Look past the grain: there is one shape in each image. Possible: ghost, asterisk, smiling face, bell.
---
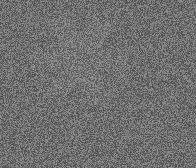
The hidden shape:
asterisk
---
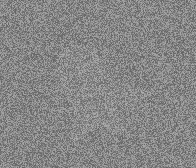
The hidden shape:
bell
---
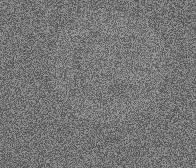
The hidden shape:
smiling face
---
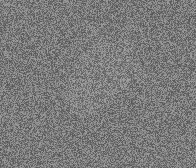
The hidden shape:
bell
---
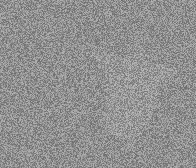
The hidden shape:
bell
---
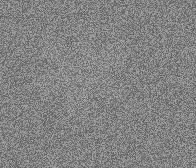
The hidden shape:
asterisk
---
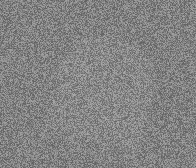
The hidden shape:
ghost
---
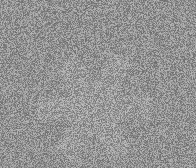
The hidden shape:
asterisk
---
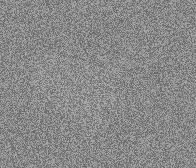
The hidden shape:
bell
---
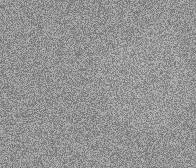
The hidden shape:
ghost
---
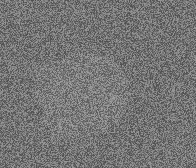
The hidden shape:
ghost
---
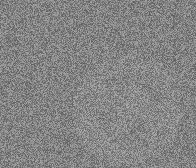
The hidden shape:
smiling face
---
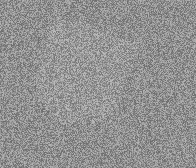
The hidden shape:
ghost
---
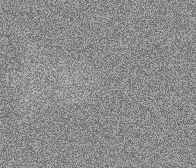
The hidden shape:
bell
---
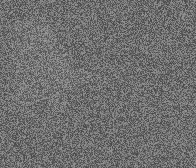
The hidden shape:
bell
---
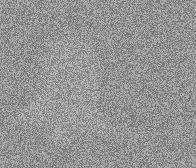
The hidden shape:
bell
